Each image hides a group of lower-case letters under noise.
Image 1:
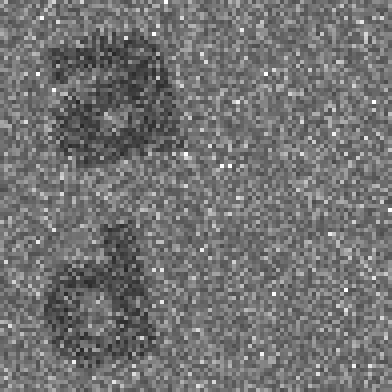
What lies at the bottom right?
nothing
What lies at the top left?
a
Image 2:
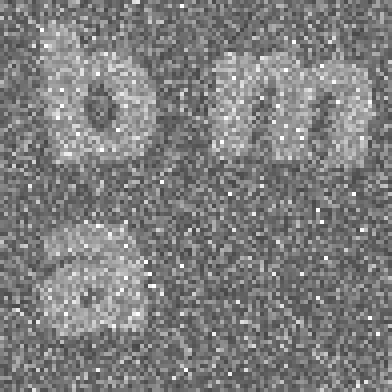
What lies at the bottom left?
a
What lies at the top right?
m
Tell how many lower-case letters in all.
3
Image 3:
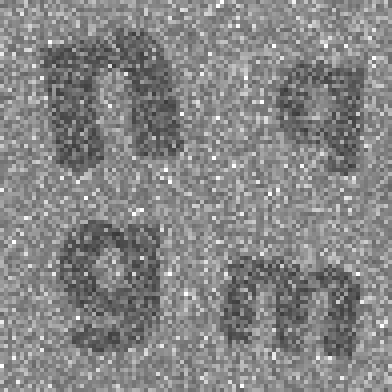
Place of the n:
top left
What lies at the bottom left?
g
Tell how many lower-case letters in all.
4
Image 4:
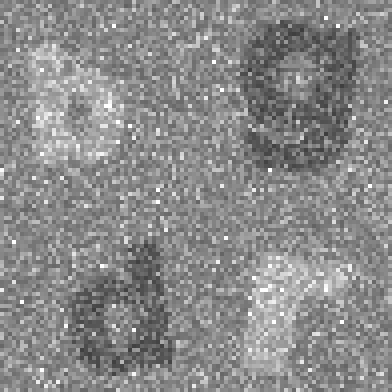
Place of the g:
top right
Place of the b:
top left
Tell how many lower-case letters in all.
4
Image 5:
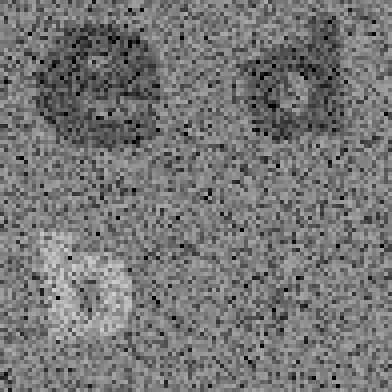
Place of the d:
top right
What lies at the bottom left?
b
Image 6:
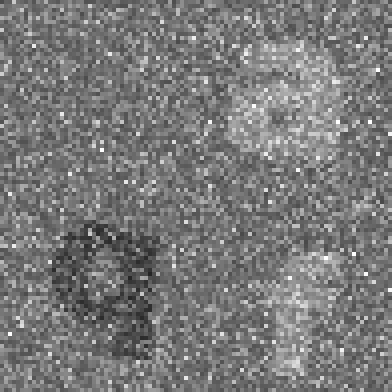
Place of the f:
bottom right
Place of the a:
top right
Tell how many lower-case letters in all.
3
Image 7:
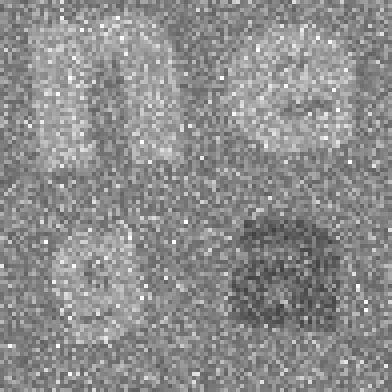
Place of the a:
bottom right
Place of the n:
top left
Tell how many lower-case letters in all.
4
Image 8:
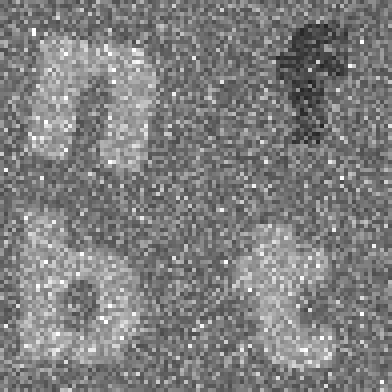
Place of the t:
bottom right
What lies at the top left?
n
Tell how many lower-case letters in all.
4
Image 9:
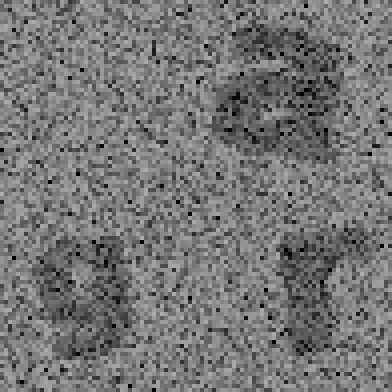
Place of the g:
bottom left
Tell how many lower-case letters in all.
3
